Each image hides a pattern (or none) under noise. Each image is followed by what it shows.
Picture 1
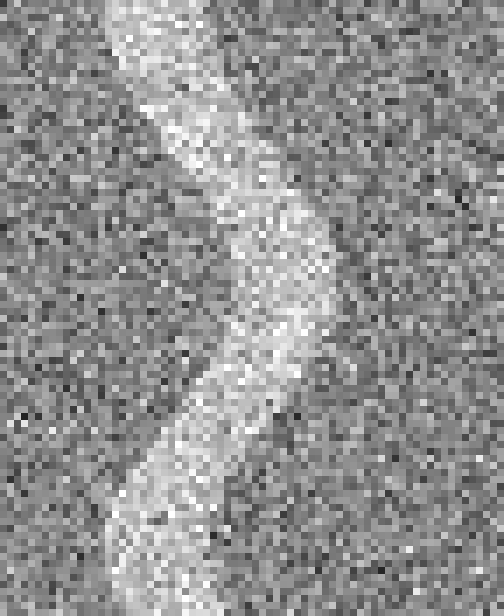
a wavy band
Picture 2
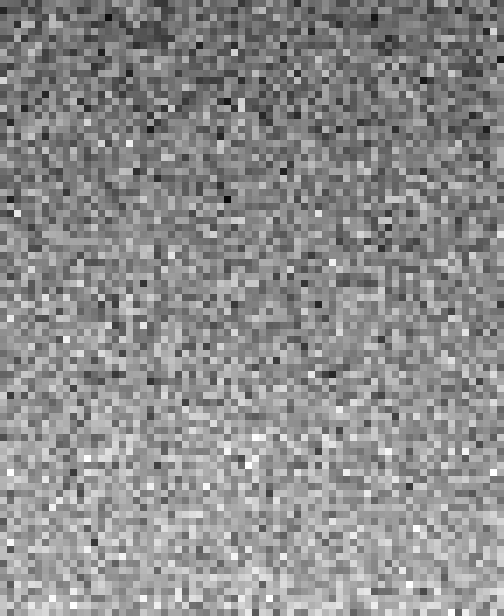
a smooth slope
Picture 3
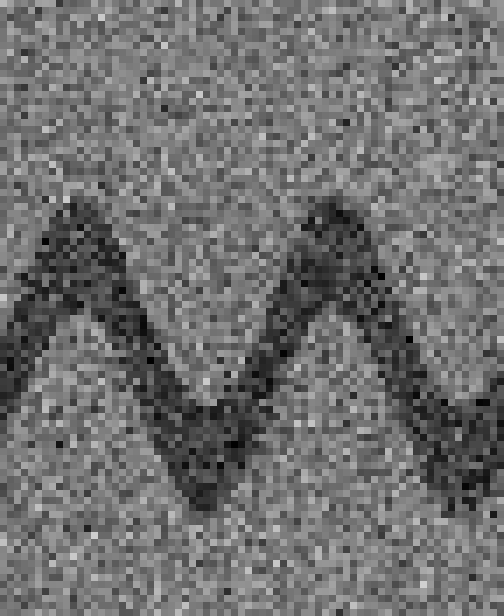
a wavy band
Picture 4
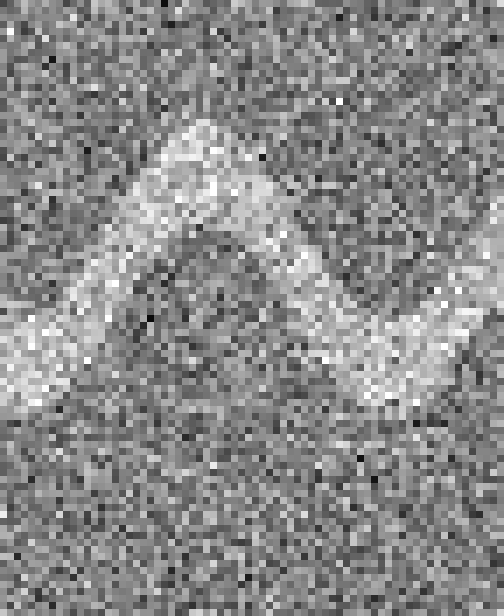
a wavy band
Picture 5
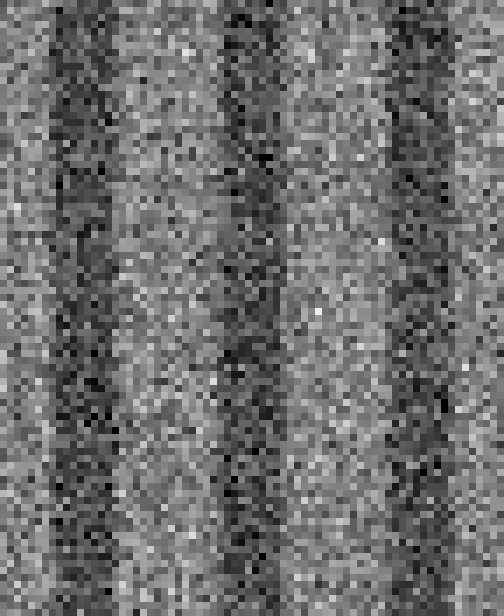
vertical stripes
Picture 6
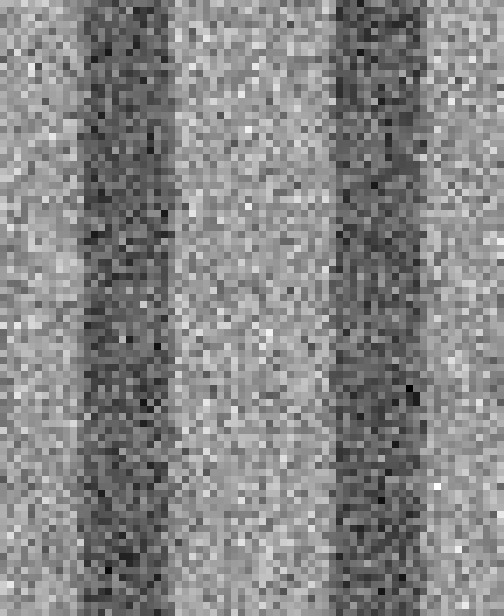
vertical stripes
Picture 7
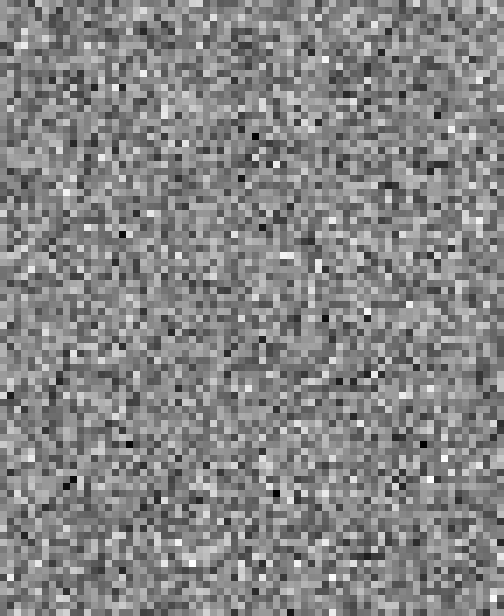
only noise
